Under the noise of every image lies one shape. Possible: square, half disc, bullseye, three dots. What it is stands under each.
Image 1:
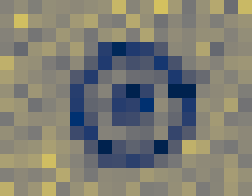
bullseye
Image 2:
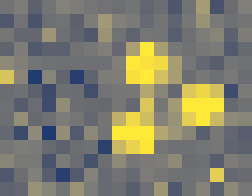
three dots
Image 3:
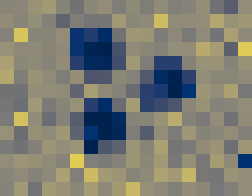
three dots
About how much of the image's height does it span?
two thirds
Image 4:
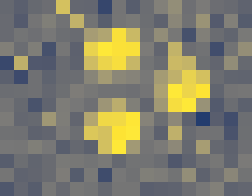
three dots
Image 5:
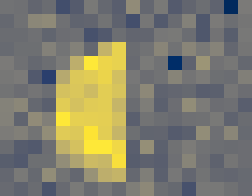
half disc
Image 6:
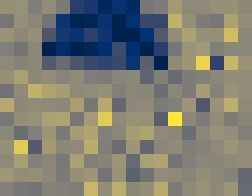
half disc
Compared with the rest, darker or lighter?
darker
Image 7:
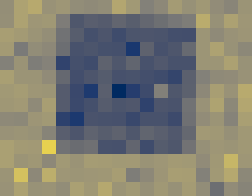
square
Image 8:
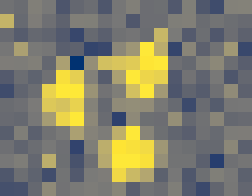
three dots
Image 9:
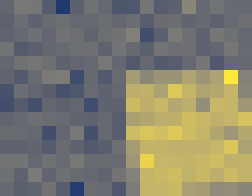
square
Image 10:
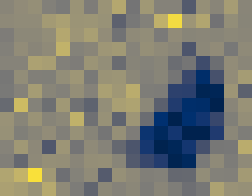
half disc
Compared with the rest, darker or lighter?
darker
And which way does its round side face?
down and right
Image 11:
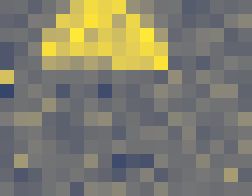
half disc
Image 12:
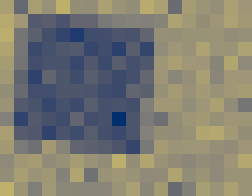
square
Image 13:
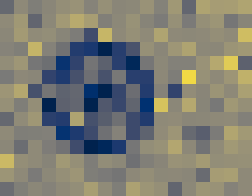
bullseye
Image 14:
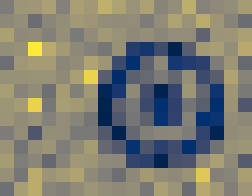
bullseye
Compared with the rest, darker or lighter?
darker
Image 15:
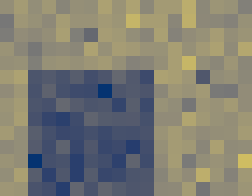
square
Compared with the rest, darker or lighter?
darker
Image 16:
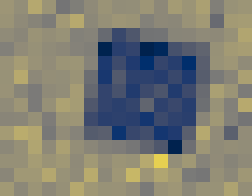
square
